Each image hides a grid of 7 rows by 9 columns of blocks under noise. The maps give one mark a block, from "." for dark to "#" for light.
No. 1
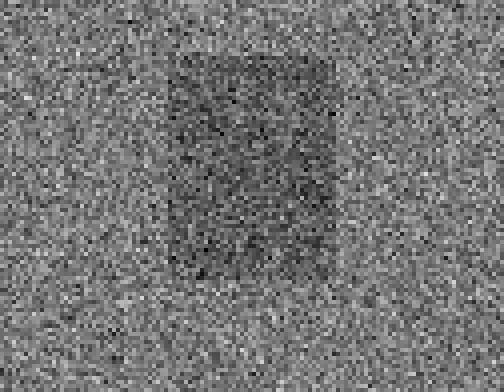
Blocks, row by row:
# # # # # # # # #
# # # . . . # # #
# # # . . . # # #
# # # . . . # # #
# # # . . . # # #
# # # # # # # # #
# # # # # # # # #
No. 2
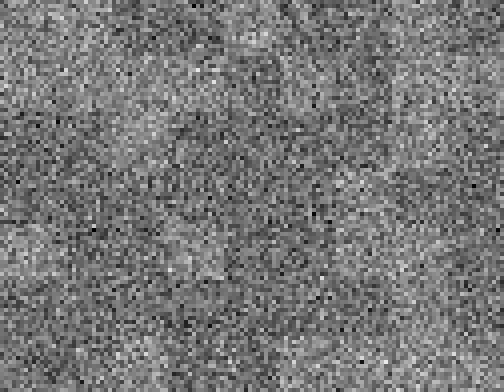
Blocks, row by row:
# # . . # . . # .
# # # # . # . # #
. . # . . . . # .
. . . . . . # . .
# . . # . . # # .
. . . . . . . # .
. . # . . # # # #
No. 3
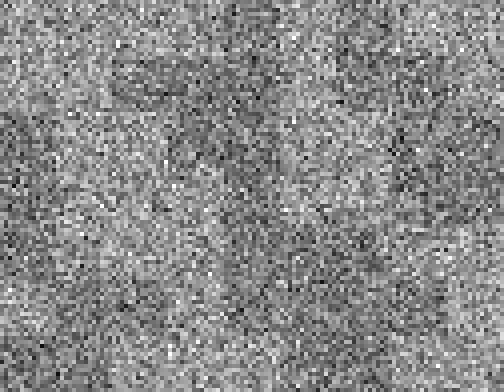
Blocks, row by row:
# # # # . # . # #
# # . . . # . . #
. # # . . # # . .
. # # # . # # . .
. # # # . . . # #
# . . # . . . . #
. . # # # . . # #
